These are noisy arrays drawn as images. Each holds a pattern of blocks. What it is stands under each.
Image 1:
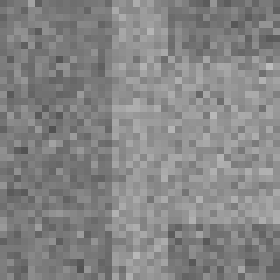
top and bottom mirror each other
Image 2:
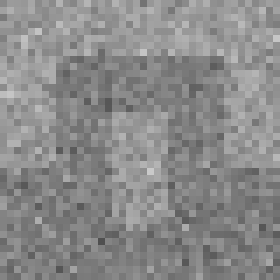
left and right mirror each other
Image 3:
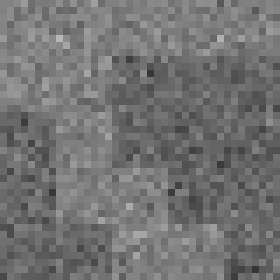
no symmetry
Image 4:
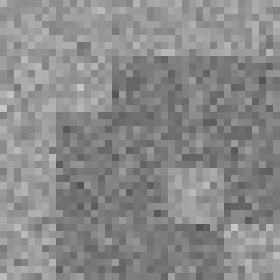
mirrored about the diagonal from the top left
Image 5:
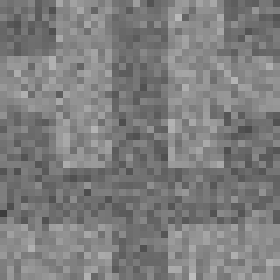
left and right mirror each other
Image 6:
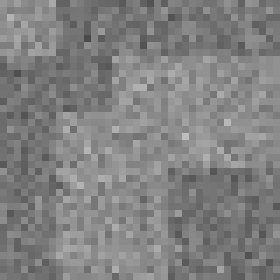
mirrored about the diagonal from the top left
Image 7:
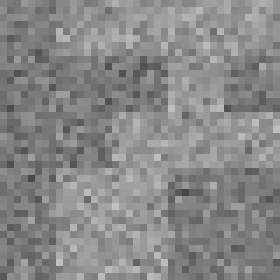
no symmetry
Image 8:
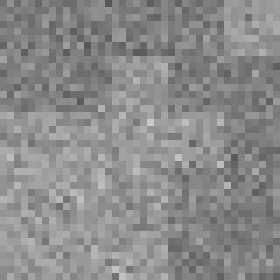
mirrored about the diagonal from the bottom left
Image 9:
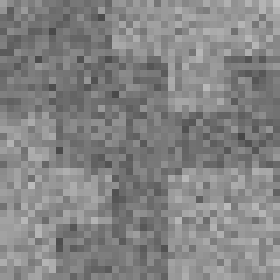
mirrored about the diagonal from the top left
